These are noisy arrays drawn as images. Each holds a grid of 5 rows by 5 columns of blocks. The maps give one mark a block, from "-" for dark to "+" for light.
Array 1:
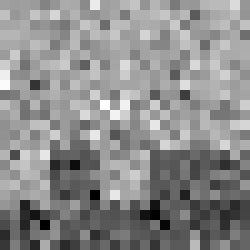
+ + + + +
+ + + + +
+ + + + +
+ - + - -
- - - - -
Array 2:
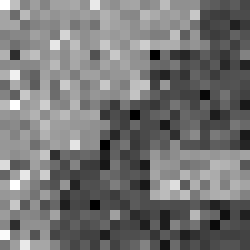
+ + + + -
+ + + - -
+ + - - -
+ - - + +
+ - - - -
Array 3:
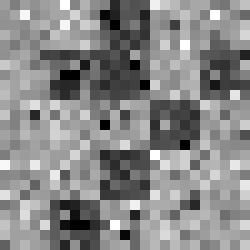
+ + - + +
+ - - + -
+ + + - +
+ + - + +
+ - + + +
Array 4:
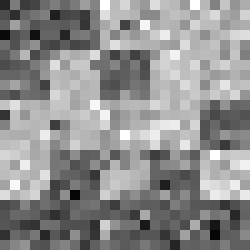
- - + + +
- + - + +
+ + + + -
+ - + - +
- - - - -
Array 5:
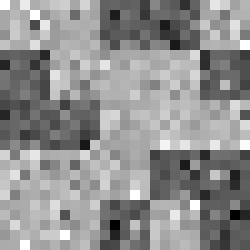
+ + - - +
- + + + -
- - + + +
+ + + - -
+ + - + -
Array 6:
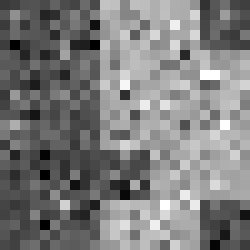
- - + + -
- - + + +
- - + + +
- - - + +
- - + + -
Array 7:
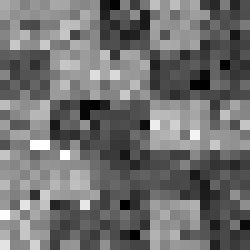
+ + - + -
- + + - -
+ - - + +
+ + - - -
+ - - + -
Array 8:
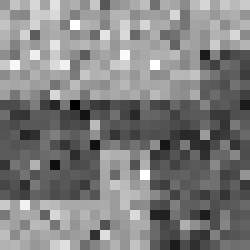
+ + + + +
+ + + + -
- - - - -
- - + - -
+ + + - -
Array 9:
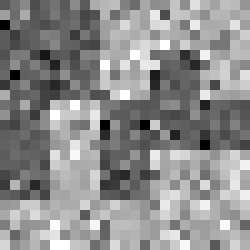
- - + + +
- - + - +
- + - - -
- + - + +
+ + + + +
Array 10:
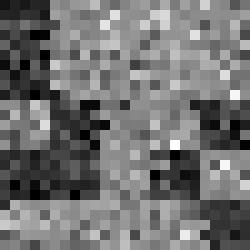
- + + + +
- + + + +
+ - + + -
- - + - +
+ + + + -
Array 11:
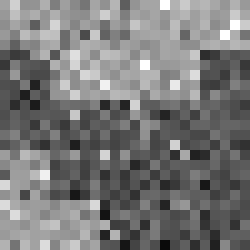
+ + + + +
- + + + -
- - - - -
+ - - - -
+ + - - -
